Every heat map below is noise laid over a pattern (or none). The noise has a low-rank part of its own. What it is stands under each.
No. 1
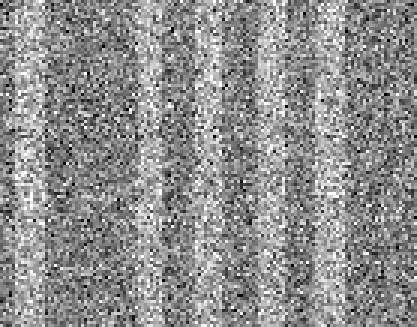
bands of columns
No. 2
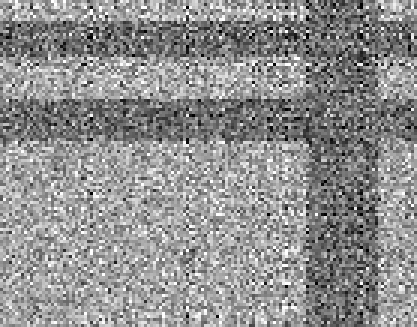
bands of rows crossing bands of columns
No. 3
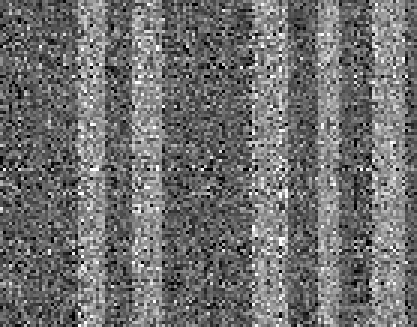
bands of columns
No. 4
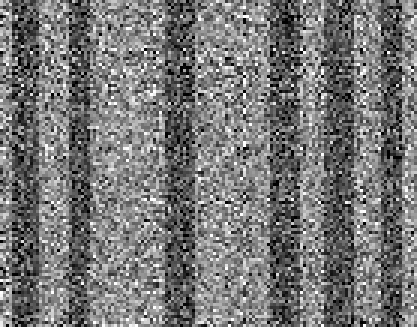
bands of columns
